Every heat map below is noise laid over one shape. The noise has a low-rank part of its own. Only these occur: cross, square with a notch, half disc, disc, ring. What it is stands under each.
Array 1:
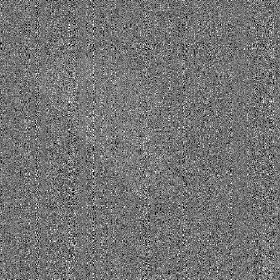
half disc
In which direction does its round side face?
up and right
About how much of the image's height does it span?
half
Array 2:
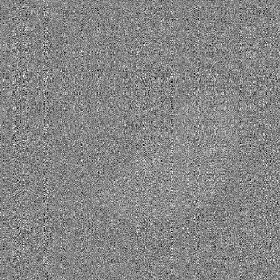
half disc
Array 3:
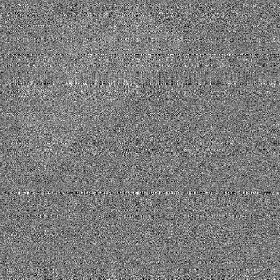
half disc
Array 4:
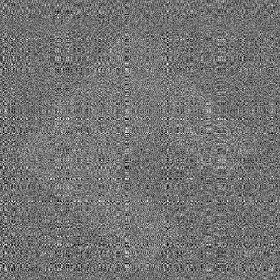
square with a notch
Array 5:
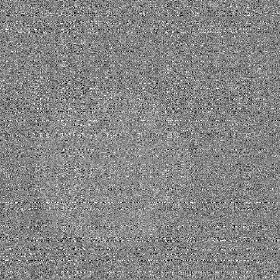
disc
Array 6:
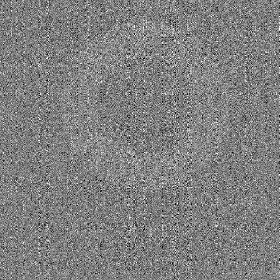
ring
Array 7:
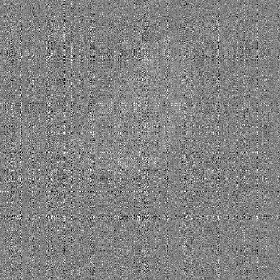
half disc
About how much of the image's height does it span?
half
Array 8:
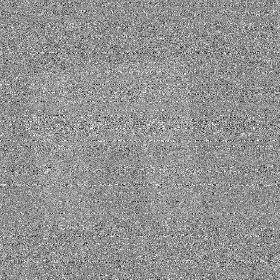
square with a notch
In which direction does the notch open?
down
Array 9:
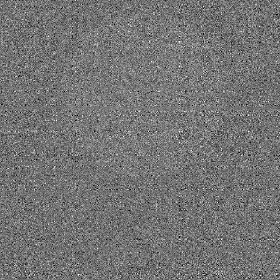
disc
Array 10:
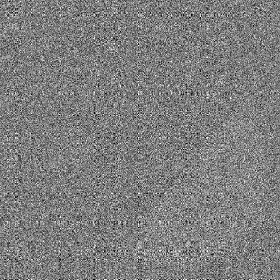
half disc
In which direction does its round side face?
down and right
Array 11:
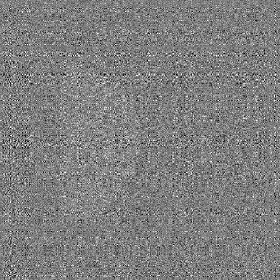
half disc
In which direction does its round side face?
right
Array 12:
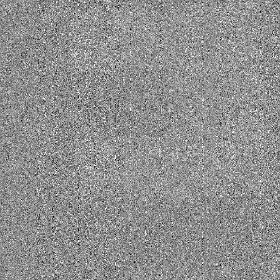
square with a notch
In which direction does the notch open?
left
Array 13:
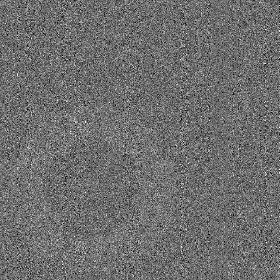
ring
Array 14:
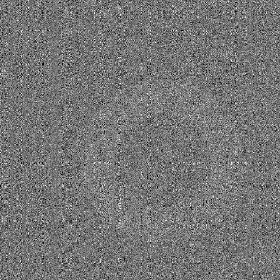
ring
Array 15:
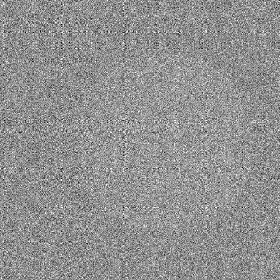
disc
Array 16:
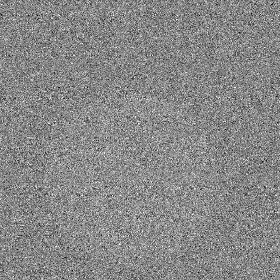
disc
